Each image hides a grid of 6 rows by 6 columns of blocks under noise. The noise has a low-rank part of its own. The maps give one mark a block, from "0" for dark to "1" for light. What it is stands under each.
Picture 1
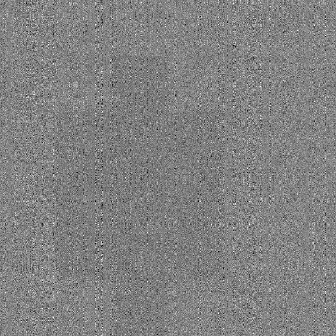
1 1 1 1 1 1
1 1 0 1 1 1
1 0 0 0 1 1
1 0 0 0 1 1
1 0 0 0 1 1
1 1 0 1 1 1
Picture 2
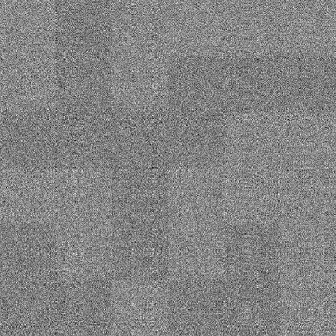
1 0 1 1 1 1
1 0 1 0 0 0
0 0 0 0 1 1
1 1 0 1 1 1
0 1 0 1 0 1
0 0 1 0 0 1
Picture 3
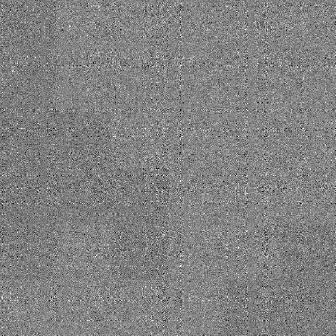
0 1 1 1 1 1
0 1 1 1 1 1
0 0 1 1 1 1
0 0 0 1 1 1
0 1 0 1 1 0
1 1 1 1 0 0
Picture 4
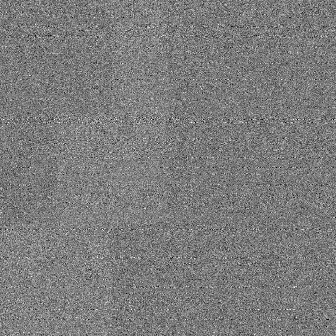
0 0 1 0 0 0
0 0 1 0 0 0
0 1 1 0 0 0
0 1 1 0 0 0
1 1 0 0 0 0
1 1 0 0 0 0
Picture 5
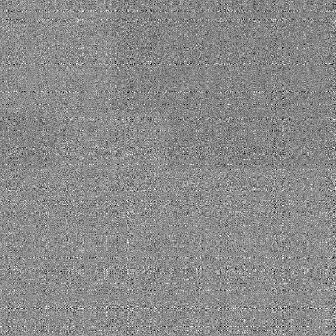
1 1 0 0 0 0
1 1 0 0 0 0
0 1 1 0 0 0
1 1 1 1 1 1
1 1 1 1 1 1
1 1 1 1 1 1
